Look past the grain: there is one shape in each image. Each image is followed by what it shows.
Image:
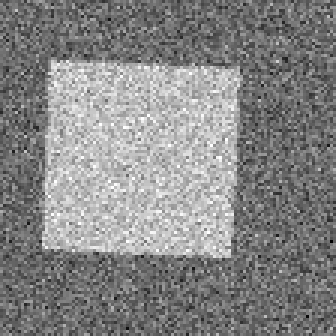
square
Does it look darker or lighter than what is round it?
lighter
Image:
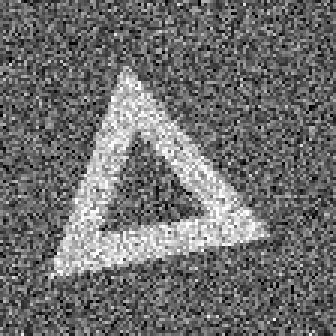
triangle frame
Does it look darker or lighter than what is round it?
lighter
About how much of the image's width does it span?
two thirds
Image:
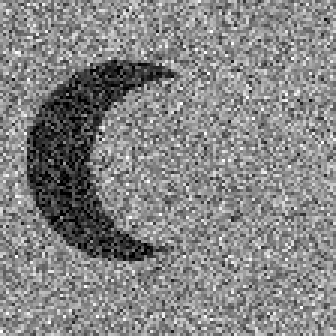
crescent
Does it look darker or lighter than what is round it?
darker
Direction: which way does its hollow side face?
right
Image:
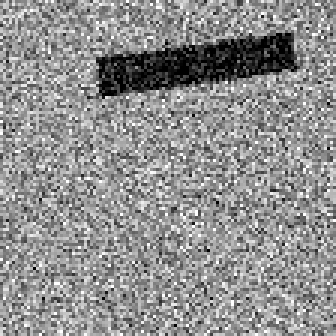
bar
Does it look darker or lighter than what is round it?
darker
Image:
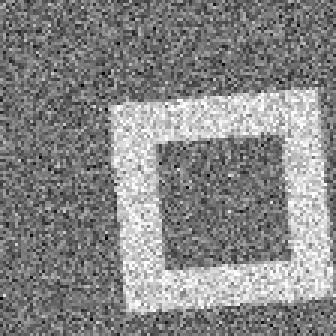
square frame
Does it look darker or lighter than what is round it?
lighter
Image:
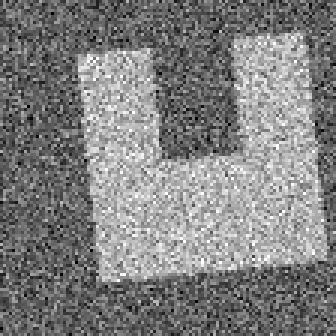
square with a notch
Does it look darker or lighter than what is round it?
lighter
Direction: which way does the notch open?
up
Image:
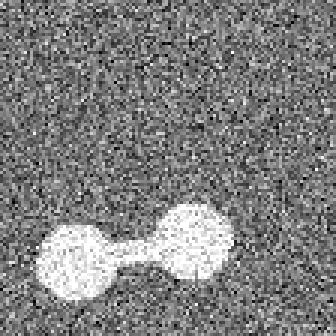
dumbbell
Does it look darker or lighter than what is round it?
lighter
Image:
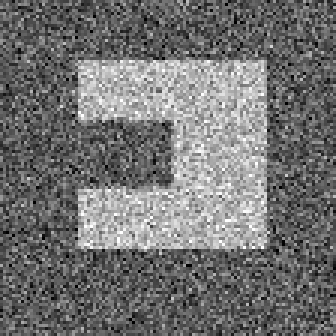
square with a notch
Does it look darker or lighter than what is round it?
lighter
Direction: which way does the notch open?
left
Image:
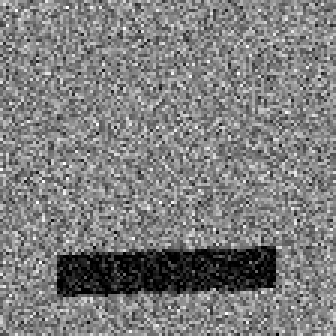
bar
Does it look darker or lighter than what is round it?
darker
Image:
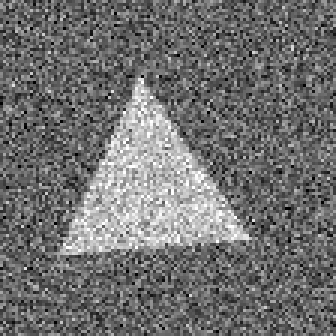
triangle
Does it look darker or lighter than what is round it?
lighter
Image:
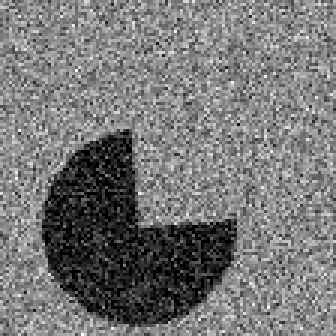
disc with a wedge cut out
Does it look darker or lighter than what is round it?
darker
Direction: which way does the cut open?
up and right
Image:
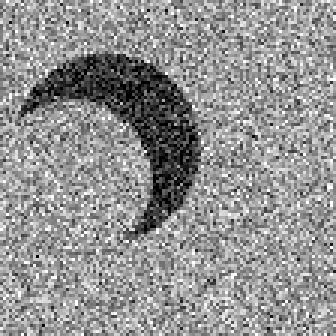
crescent
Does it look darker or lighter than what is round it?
darker
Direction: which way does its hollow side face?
down and left
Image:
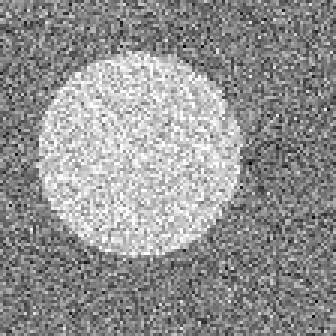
disc
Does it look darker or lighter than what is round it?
lighter
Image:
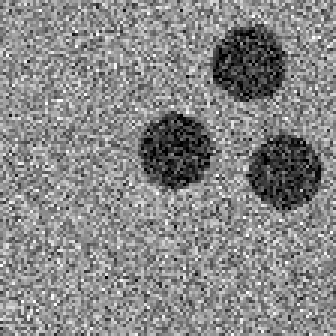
three dots
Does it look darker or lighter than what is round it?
darker
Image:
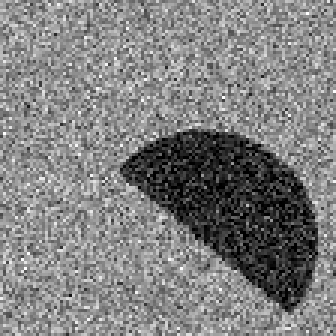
half disc
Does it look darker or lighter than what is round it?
darker
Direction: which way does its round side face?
up and right
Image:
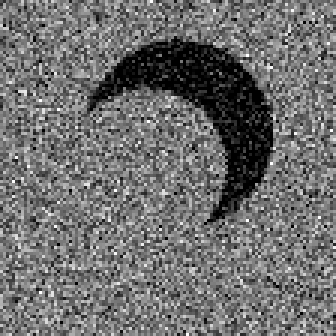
crescent
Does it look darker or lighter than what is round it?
darker
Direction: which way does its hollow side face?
down and left
